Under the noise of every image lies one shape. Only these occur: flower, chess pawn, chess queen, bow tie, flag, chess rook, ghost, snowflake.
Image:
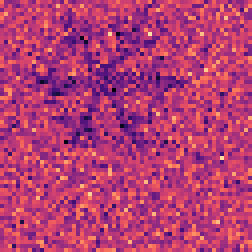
snowflake
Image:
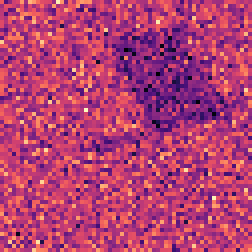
flag
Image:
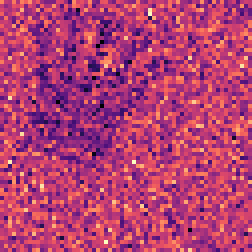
chess queen
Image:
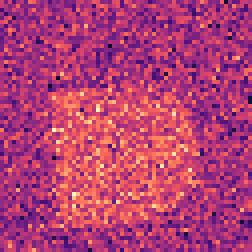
ghost
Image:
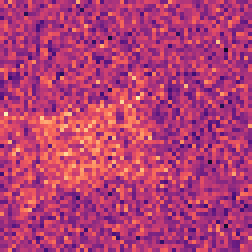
chess rook
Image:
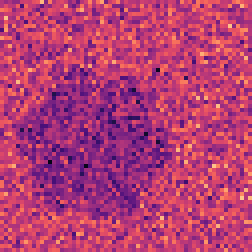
flower
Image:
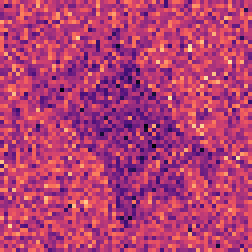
chess rook
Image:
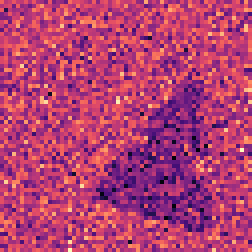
chess pawn
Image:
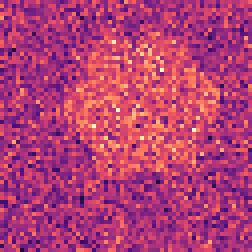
flower
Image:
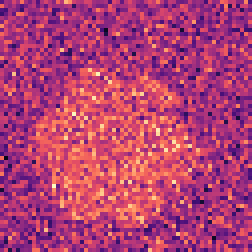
flower
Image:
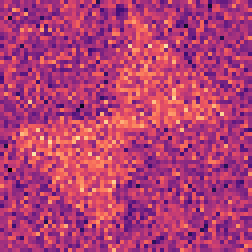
bow tie
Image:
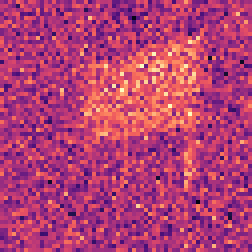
flag
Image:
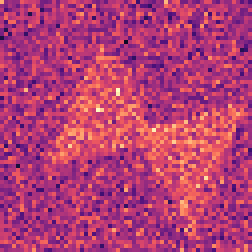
bow tie
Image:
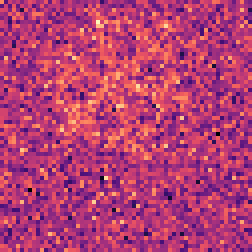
snowflake
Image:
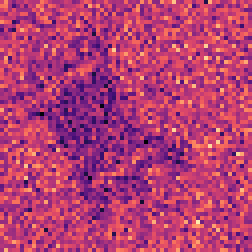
chess rook
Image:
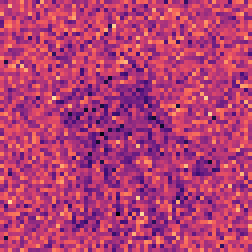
chess queen
